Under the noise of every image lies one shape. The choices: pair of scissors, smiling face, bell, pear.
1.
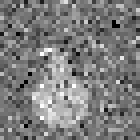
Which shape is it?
pear
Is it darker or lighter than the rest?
lighter
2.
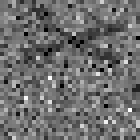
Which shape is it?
pair of scissors
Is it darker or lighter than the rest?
darker
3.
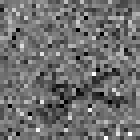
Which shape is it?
pair of scissors
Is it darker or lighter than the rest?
darker
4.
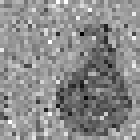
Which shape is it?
pear
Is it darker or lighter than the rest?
darker
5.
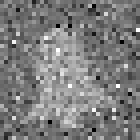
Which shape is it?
bell
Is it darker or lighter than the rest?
lighter
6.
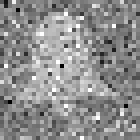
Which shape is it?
bell
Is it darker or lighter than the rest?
lighter
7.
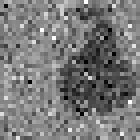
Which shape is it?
pear
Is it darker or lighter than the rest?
darker
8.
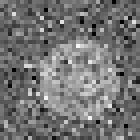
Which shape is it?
smiling face
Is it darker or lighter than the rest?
lighter
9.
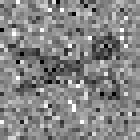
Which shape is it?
pair of scissors
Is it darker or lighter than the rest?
darker
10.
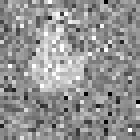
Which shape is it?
pear
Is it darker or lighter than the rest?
lighter
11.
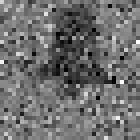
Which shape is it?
bell
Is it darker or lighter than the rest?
darker
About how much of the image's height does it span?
two thirds
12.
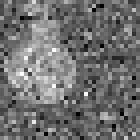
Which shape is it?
pear
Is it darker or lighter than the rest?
lighter
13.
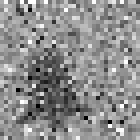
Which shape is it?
bell
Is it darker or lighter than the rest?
darker
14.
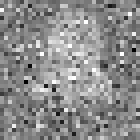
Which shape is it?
bell
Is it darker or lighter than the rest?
lighter
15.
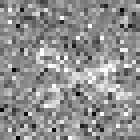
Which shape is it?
pair of scissors
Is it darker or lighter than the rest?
lighter
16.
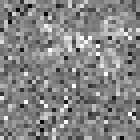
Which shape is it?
pair of scissors
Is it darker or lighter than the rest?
lighter
